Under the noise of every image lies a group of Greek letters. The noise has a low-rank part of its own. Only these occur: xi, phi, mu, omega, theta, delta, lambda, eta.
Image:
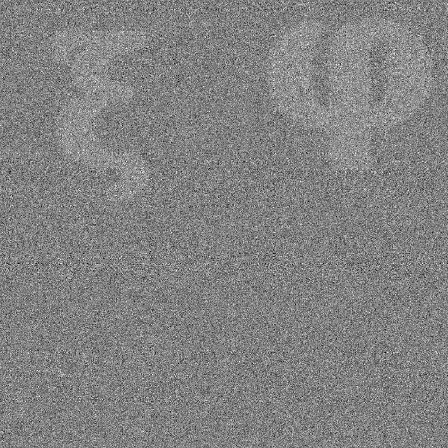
top left: xi; top right: phi
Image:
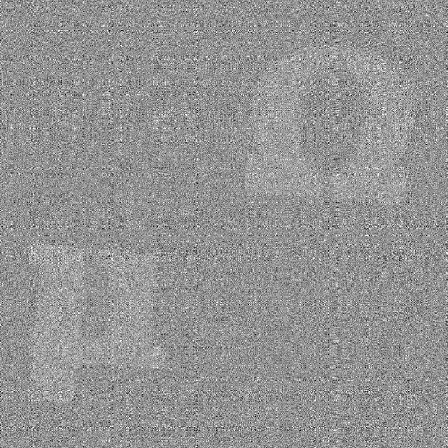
top right: omega; bottom left: mu
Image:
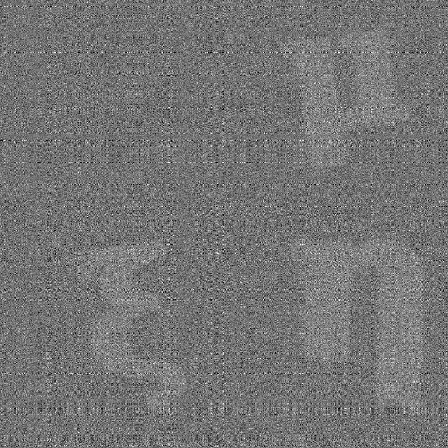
top right: mu; bottom left: xi; bottom right: eta
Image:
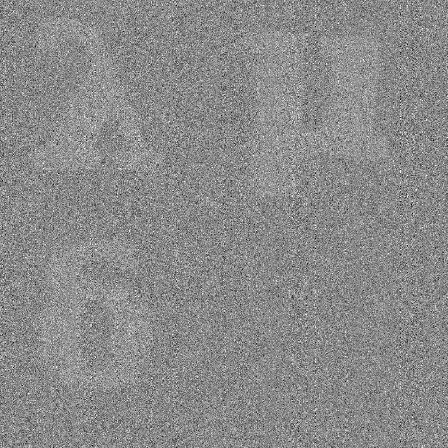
top left: lambda; top right: mu; bottom left: delta
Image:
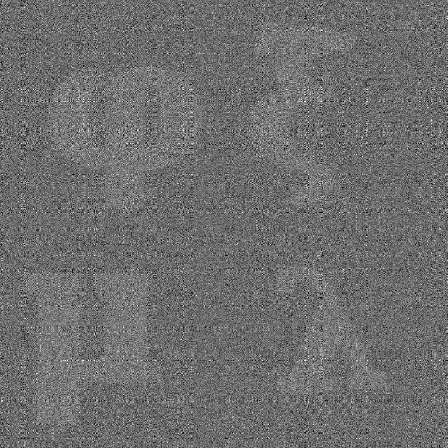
top left: phi; top right: xi; bottom left: mu; bottom right: lambda
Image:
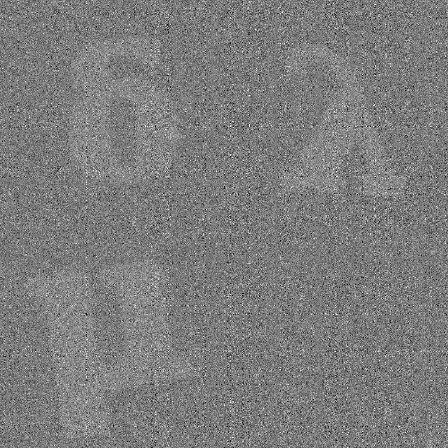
top left: delta; top right: lambda; bottom left: mu
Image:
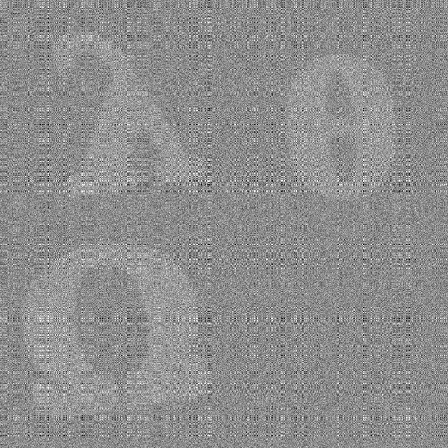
top left: lambda; top right: theta; bottom left: omega
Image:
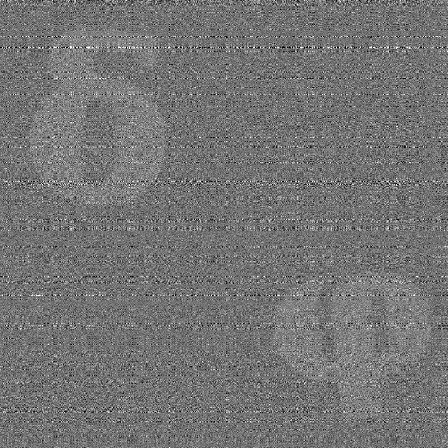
top left: delta; bottom right: phi
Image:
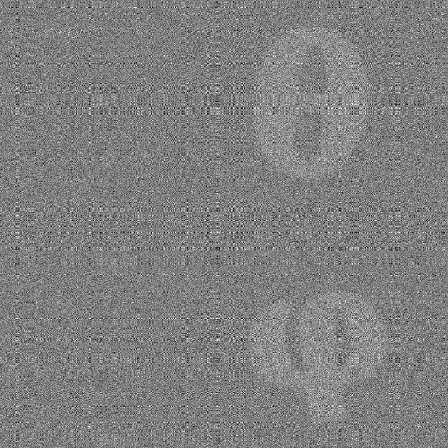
top right: theta; bottom right: phi
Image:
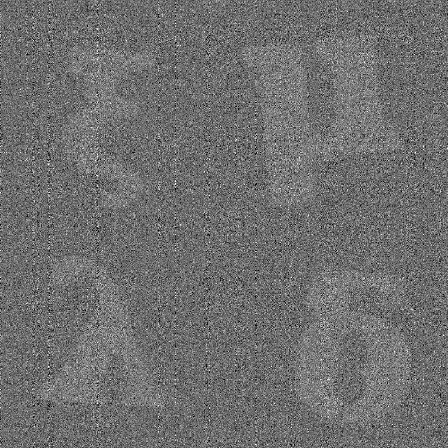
top left: xi; top right: mu; bottom left: lambda; bottom right: delta
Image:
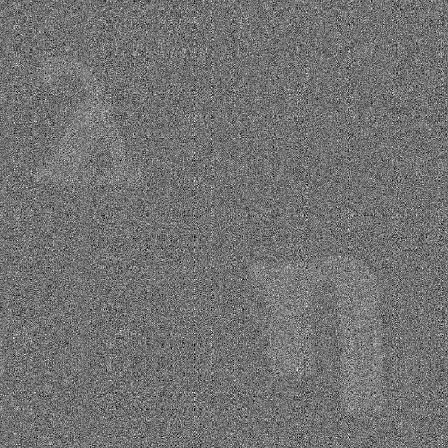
top left: lambda; bottom right: eta
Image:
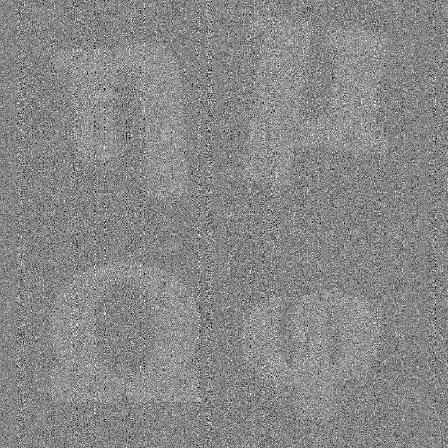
top left: eta; top right: mu; bottom left: omega; bottom right: phi
